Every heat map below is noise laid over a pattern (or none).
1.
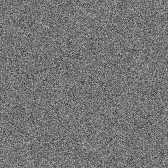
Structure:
only noise
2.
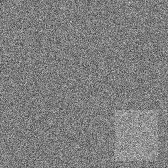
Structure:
one block
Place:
bottom right
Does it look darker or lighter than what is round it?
lighter
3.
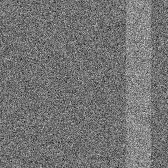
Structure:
one band of columns
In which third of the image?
right
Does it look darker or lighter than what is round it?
lighter
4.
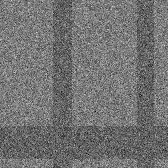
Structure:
bands of rows crossing bands of columns
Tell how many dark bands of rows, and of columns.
1 and 2
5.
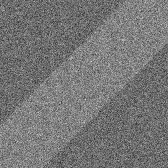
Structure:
a diagonal band
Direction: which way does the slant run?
bottom left to top right
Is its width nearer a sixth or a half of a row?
a half
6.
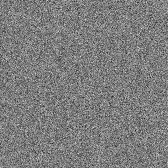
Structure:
only noise
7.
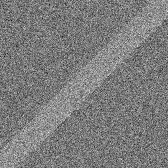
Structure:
a diagonal band
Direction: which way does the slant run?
bottom left to top right
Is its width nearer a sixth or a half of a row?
a sixth
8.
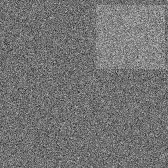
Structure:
one block
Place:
top right
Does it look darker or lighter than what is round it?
lighter
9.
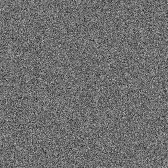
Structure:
only noise
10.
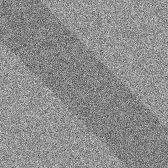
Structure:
a diagonal band
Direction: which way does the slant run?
top left to bottom right
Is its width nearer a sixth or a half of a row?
a half
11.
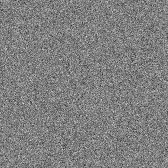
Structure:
only noise
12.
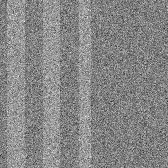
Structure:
bands of columns
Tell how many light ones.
3
